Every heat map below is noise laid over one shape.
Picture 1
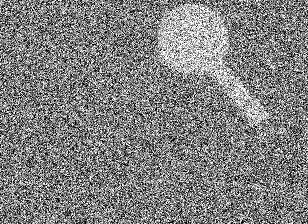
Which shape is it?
lollipop
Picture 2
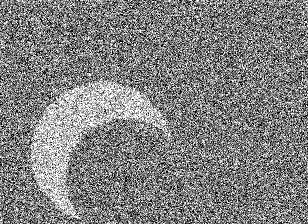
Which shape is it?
crescent
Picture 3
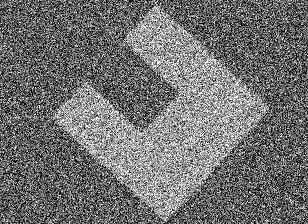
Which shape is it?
square with a notch
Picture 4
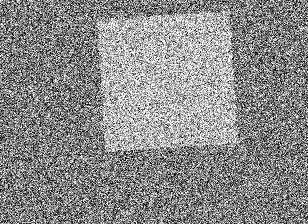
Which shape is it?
square
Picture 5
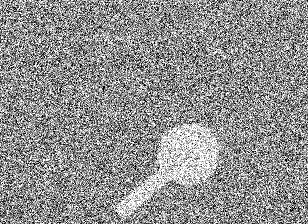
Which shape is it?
lollipop
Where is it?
bottom middle
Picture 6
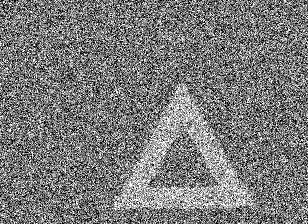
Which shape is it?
triangle frame
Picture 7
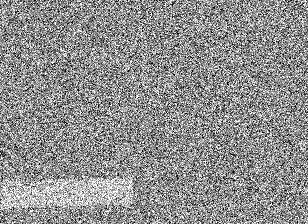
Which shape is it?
bar
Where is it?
bottom left
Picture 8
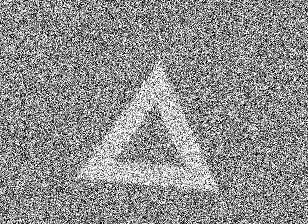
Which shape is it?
triangle frame
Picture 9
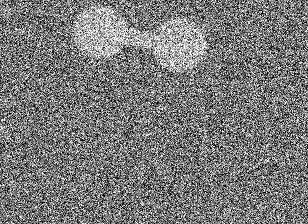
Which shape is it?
dumbbell
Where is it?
top middle
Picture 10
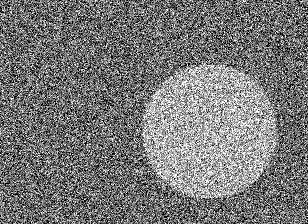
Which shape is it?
disc
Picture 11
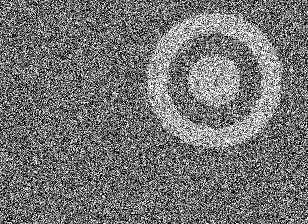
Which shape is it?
bullseye
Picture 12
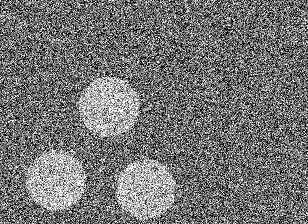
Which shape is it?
three dots
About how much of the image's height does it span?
two thirds
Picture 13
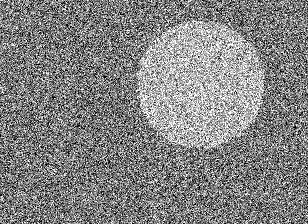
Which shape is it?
disc
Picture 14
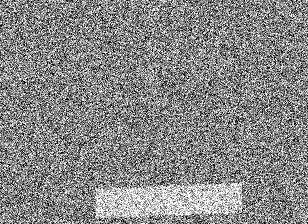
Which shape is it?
bar
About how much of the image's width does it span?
half
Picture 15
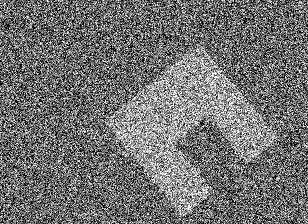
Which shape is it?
square with a notch
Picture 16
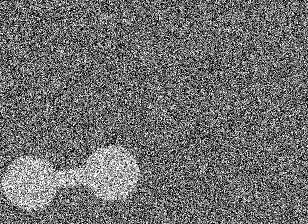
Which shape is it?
dumbbell
